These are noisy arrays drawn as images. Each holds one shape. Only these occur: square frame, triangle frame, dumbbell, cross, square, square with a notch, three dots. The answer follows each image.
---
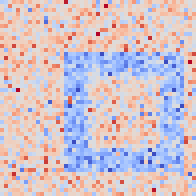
square frame
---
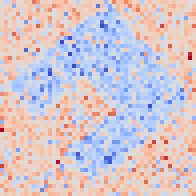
square with a notch
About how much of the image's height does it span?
nearly all
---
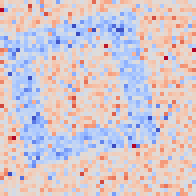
square frame
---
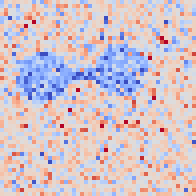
dumbbell
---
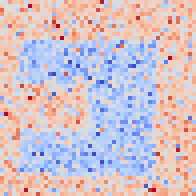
square with a notch
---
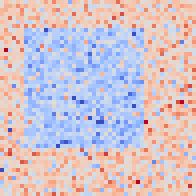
square
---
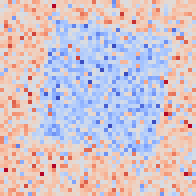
square
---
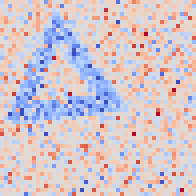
triangle frame
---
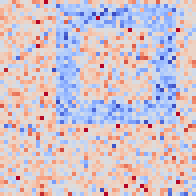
square frame
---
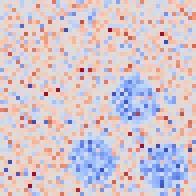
three dots
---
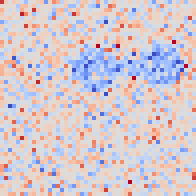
dumbbell
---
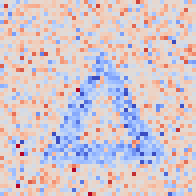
triangle frame
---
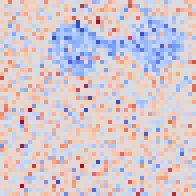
dumbbell
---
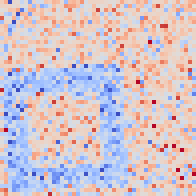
square frame
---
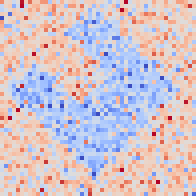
square with a notch
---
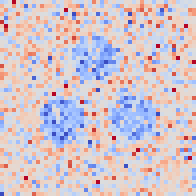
three dots
